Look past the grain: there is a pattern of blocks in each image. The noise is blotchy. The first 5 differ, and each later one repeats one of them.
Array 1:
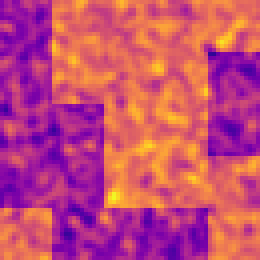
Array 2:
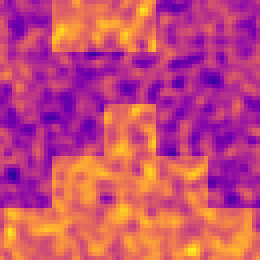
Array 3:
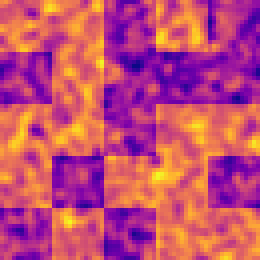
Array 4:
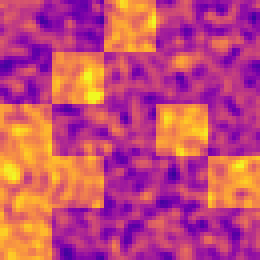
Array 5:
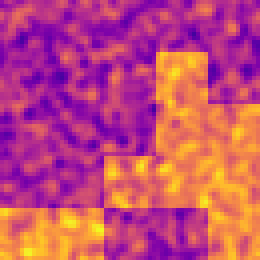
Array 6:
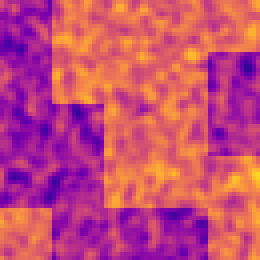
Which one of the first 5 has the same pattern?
1
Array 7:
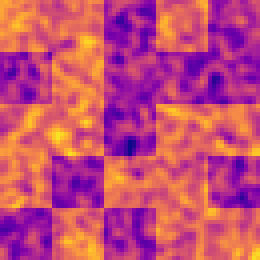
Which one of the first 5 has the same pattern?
3
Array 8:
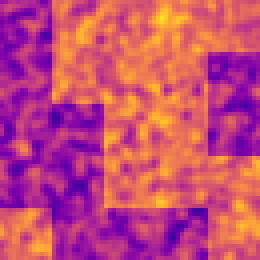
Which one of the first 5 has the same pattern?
1
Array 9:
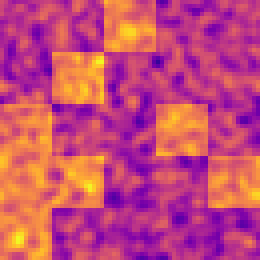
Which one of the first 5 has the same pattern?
4
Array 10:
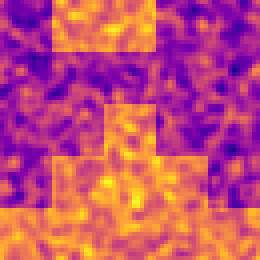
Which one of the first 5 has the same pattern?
2
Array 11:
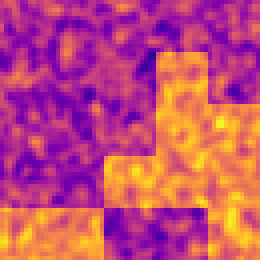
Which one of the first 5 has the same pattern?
5
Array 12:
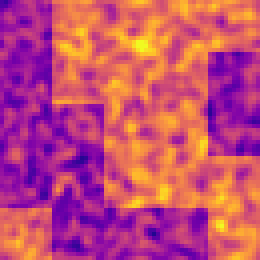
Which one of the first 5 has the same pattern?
1
